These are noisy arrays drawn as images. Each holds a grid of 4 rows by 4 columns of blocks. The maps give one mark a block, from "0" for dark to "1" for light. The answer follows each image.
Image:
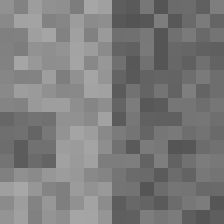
1 1 0 0
1 1 0 0
0 1 0 0
1 1 0 0
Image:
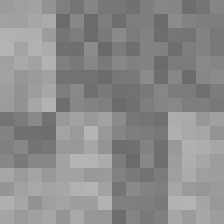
1 0 0 0
1 0 0 0
0 1 0 1
1 1 0 1
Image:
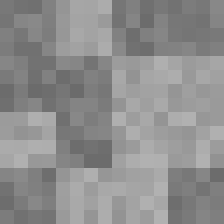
0 1 0 0
0 0 1 1
1 0 1 1
0 1 1 0
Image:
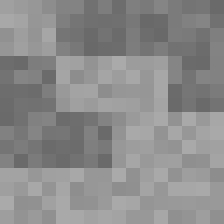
1 0 0 0
0 1 1 0
0 0 1 1
1 1 1 1
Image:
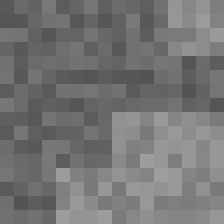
0 0 0 1
0 0 0 0
0 0 1 1
0 1 1 1
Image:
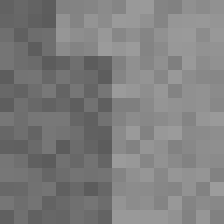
0 1 1 1
0 0 1 1
0 0 1 1
0 0 1 1
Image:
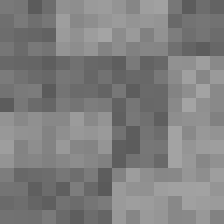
0 1 1 0
0 0 0 1
1 1 0 1
0 0 1 1
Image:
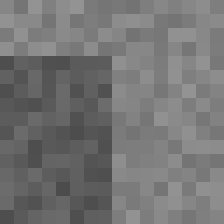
1 1 1 1
0 0 1 1
0 0 1 1
0 0 1 1
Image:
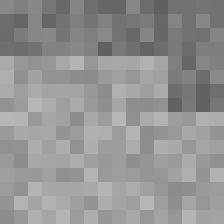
0 0 0 0
1 1 1 0
1 1 1 1
1 1 1 1
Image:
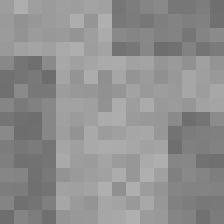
1 1 0 0
0 1 1 1
0 1 1 0
0 1 1 0
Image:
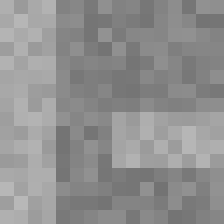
1 0 0 0
1 0 0 0
1 0 1 1
1 0 0 0
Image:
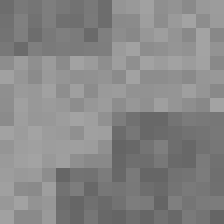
0 0 1 1
1 1 1 1
1 1 0 0
1 0 0 0
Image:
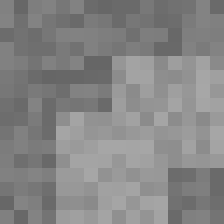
0 0 0 0
0 0 1 1
0 1 1 1
0 1 1 0
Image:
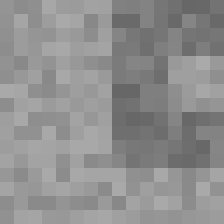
1 1 0 0
1 1 0 1
1 1 0 0
1 1 1 1
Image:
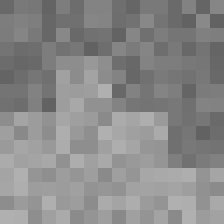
0 0 0 0
0 1 0 0
1 1 1 0
1 1 1 1
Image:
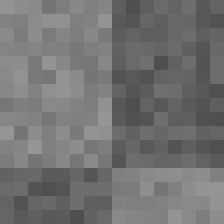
1 1 0 0
1 1 0 0
1 1 0 0
0 0 1 1
